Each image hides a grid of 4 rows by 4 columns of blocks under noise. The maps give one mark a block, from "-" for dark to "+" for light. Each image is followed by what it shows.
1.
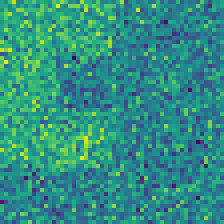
++--
+---
++--
----
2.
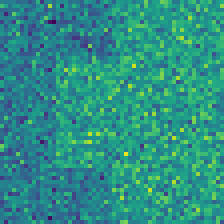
--++
-+++
-+++
--++
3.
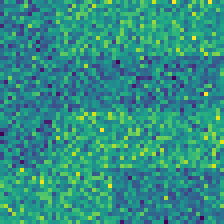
-+++
----
-+++
++--
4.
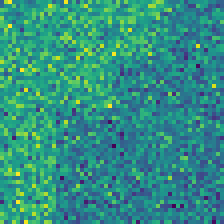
+++-
++--
+---
+---
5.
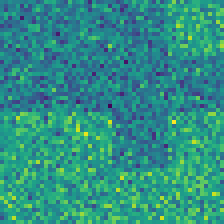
---+
----
++-+
++++
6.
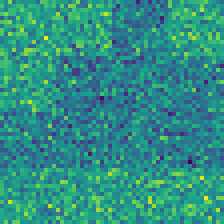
++-+
+---
----
++++
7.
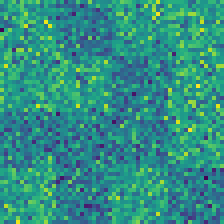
+-++
++-+
---+
+-+-
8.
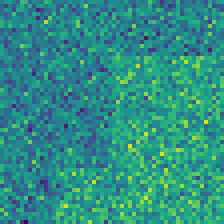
----
--++
--++
-+++
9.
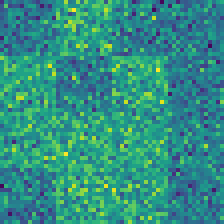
-+--
+-+-
+++-
-++-
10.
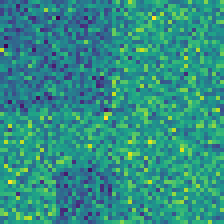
--++
--++
++++
+-++
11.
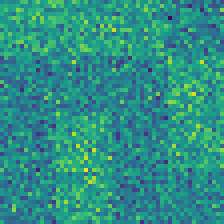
+++-
---+
-+-+
-+--
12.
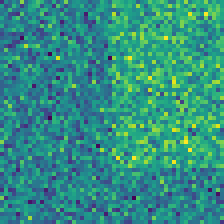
--++
--++
--++
----
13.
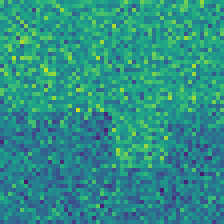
++++
++++
--+-
----
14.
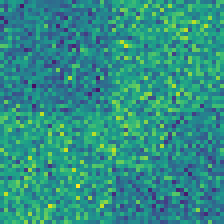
--++
--++
+++-
++--
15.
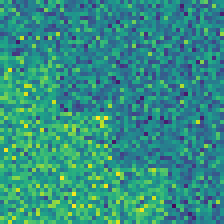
----
+---
++--
+++-
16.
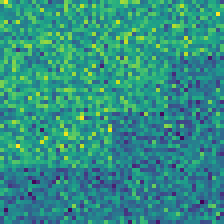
++++
+++-
++--
----
